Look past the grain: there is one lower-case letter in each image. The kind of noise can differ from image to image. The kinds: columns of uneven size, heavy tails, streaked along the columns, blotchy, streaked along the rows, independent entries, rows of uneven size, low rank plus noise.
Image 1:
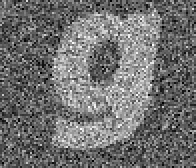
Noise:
independent entries
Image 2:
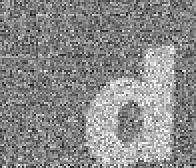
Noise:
rows of uneven size
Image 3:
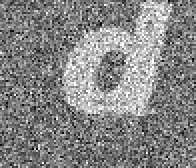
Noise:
independent entries
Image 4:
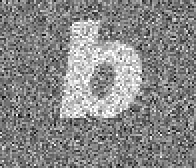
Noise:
low rank plus noise
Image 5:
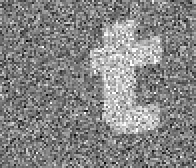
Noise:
independent entries
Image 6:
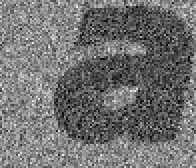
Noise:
low rank plus noise
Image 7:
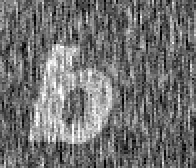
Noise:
streaked along the columns
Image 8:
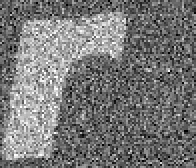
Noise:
low rank plus noise
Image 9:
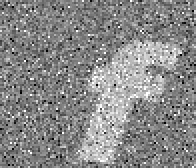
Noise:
heavy tails
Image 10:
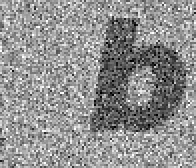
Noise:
independent entries
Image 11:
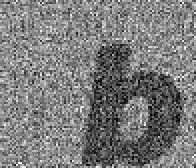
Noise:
low rank plus noise
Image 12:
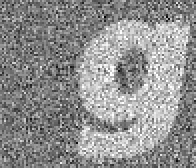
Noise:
low rank plus noise
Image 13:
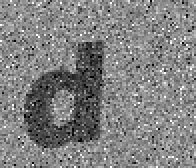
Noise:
heavy tails
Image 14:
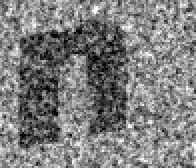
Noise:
blotchy
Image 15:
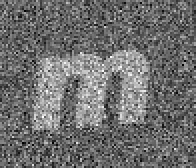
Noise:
low rank plus noise
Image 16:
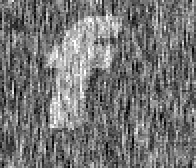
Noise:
streaked along the columns
